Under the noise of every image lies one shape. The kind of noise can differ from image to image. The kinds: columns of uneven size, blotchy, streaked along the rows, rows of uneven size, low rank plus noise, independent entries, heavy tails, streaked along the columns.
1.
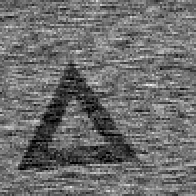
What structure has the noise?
streaked along the rows
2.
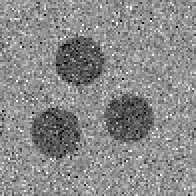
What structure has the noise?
heavy tails
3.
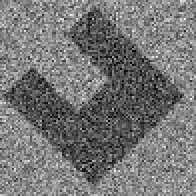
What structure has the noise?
low rank plus noise
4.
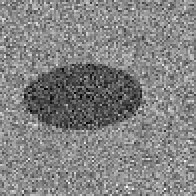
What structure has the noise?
low rank plus noise
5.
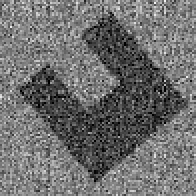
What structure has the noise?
low rank plus noise
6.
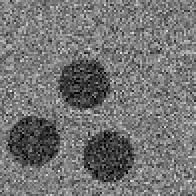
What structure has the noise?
low rank plus noise
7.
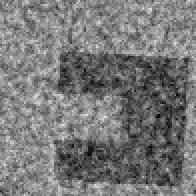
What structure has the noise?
blotchy
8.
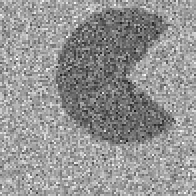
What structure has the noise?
independent entries
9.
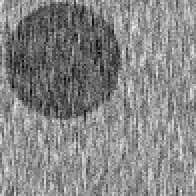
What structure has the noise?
streaked along the columns
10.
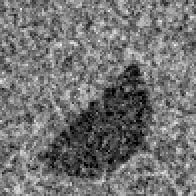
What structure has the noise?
blotchy
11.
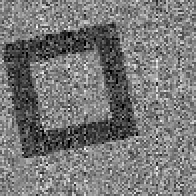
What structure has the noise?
columns of uneven size
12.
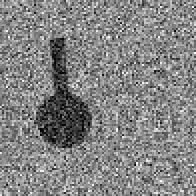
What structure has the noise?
low rank plus noise
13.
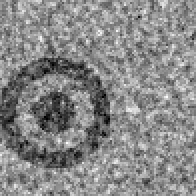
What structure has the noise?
blotchy
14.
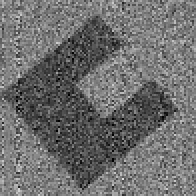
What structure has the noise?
columns of uneven size
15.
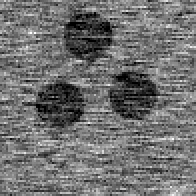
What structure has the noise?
streaked along the rows
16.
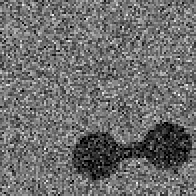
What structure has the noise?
independent entries
